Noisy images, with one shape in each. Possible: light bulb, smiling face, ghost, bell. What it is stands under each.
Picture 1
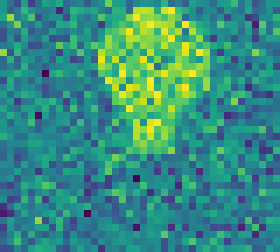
light light bulb
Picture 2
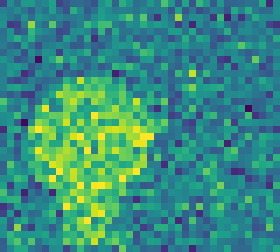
light light bulb
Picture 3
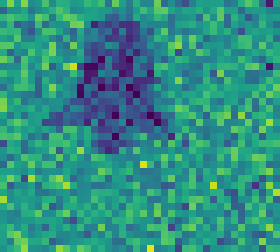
dark bell
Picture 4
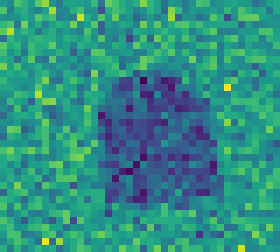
dark ghost
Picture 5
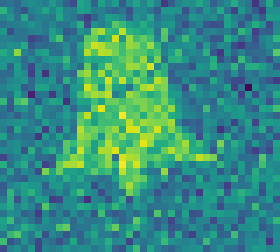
light bell
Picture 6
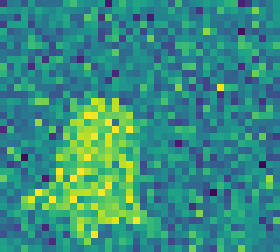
light bell
